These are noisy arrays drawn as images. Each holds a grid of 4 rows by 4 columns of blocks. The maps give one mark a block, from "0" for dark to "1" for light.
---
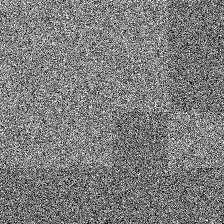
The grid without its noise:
1 1 1 0
1 1 1 0
1 1 0 1
0 0 0 0
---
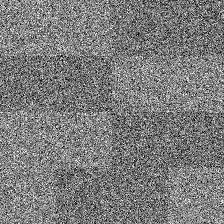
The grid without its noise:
1 1 0 0
0 0 1 1
1 1 0 0
1 0 0 1
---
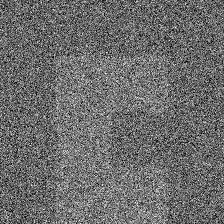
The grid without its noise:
0 0 0 0
0 1 1 0
0 1 0 0
0 1 1 0
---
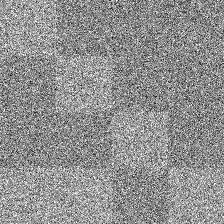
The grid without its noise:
1 0 0 0
0 1 0 0
0 0 1 0
1 1 0 1
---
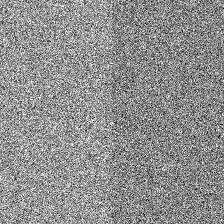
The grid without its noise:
1 1 0 0
1 1 0 0
1 1 0 0
1 1 0 0
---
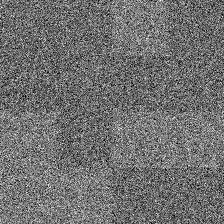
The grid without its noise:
0 0 1 0
0 0 0 0
1 0 1 1
1 1 0 0
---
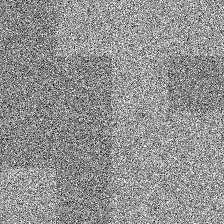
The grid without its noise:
0 1 1 1
0 0 1 0
0 0 1 1
1 0 1 1
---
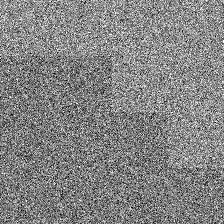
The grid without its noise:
1 1 1 1
0 0 1 1
0 0 0 1
0 0 0 0
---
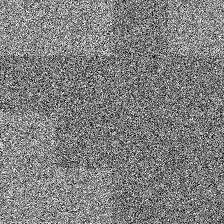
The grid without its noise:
1 1 0 1
0 0 0 0
1 0 0 0
1 1 0 0
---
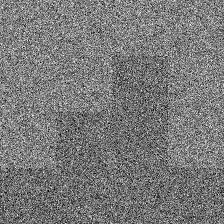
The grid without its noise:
1 1 1 1
1 1 0 1
1 0 0 1
0 0 0 0
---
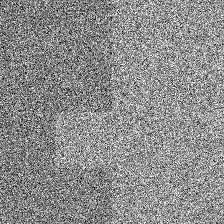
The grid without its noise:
0 0 1 1
0 0 1 1
0 1 1 1
0 0 1 1
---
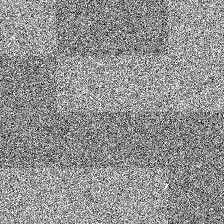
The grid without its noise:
1 0 0 1
0 1 1 1
0 0 0 0
1 1 1 0
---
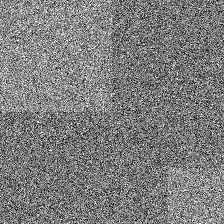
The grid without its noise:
1 1 0 0
1 1 0 0
0 0 0 0
0 0 0 1
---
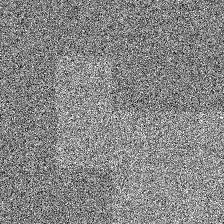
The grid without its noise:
0 0 0 0
0 1 0 0
0 1 1 1
0 0 1 1
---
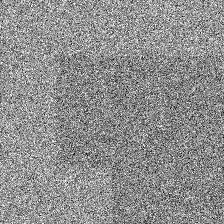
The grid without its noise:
1 1 1 1
1 0 0 0
1 0 0 0
1 1 0 0
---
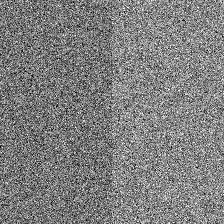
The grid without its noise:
0 0 1 1
0 0 1 1
0 0 1 1
0 0 1 1
